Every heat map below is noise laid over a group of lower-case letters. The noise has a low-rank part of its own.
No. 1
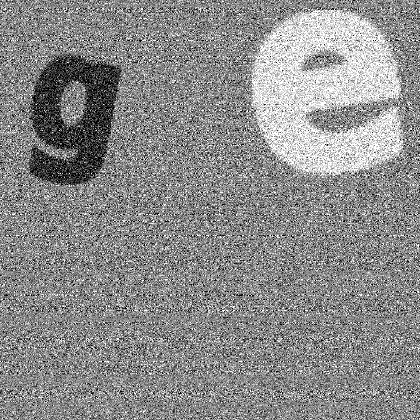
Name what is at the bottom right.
nothing
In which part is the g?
top left
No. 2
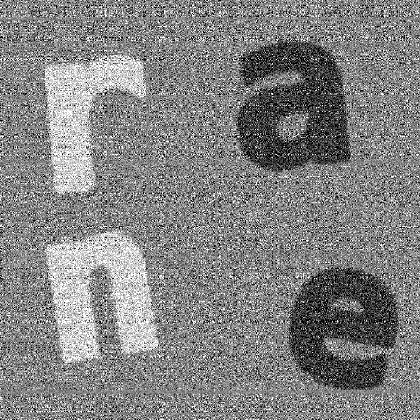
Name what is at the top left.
r
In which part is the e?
bottom right
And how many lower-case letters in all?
4
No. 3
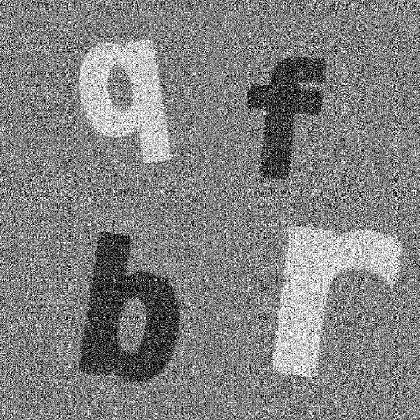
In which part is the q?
top left
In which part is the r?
bottom right
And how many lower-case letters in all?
4
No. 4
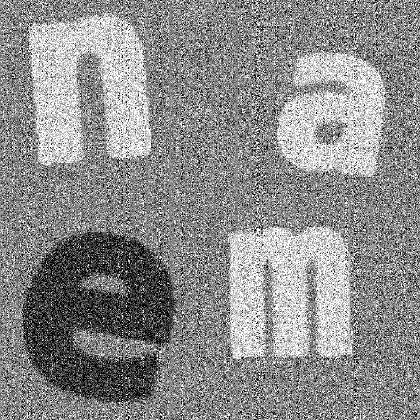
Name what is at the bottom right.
m
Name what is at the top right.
a
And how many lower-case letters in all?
4
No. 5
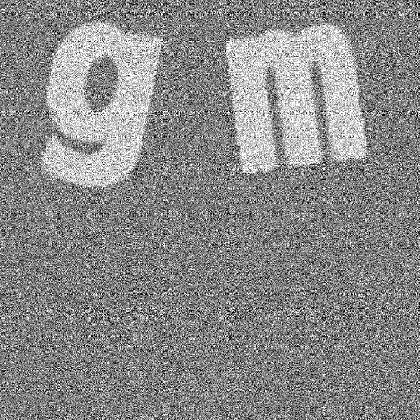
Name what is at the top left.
g
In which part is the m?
top right
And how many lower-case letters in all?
2
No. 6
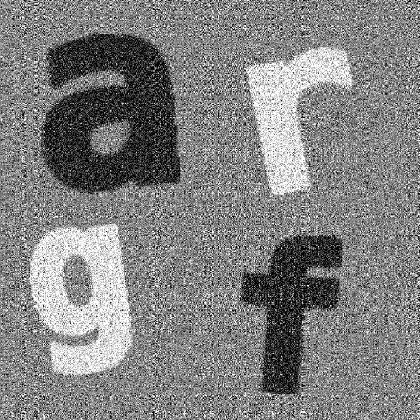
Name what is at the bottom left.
g
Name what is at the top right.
r
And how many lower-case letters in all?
4
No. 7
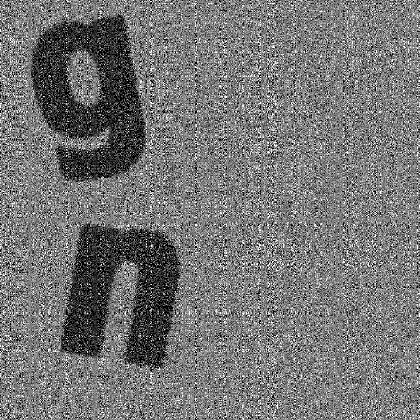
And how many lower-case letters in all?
2
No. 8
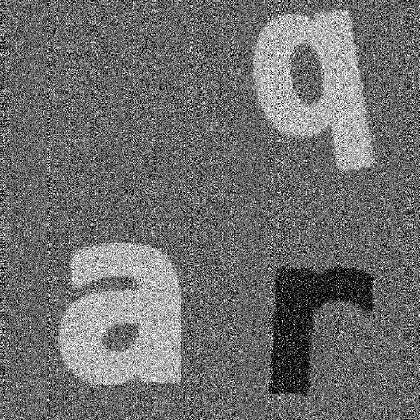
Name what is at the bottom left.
a
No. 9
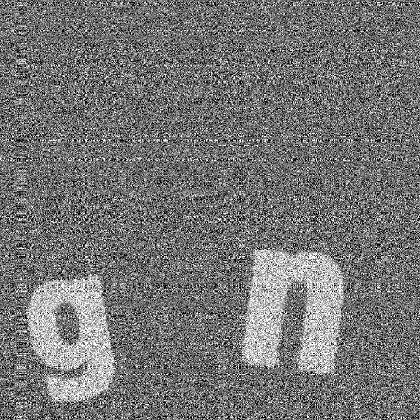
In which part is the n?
bottom right
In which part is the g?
bottom left
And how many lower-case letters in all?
2
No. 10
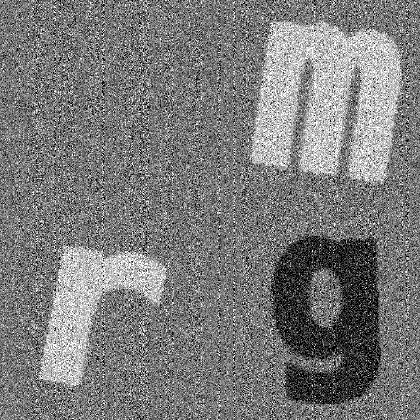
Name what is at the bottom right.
g
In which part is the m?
top right
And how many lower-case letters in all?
3
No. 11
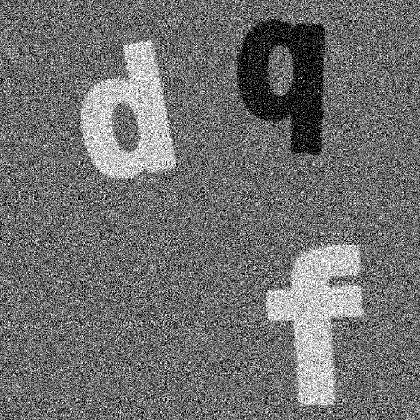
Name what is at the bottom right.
f
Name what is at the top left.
d
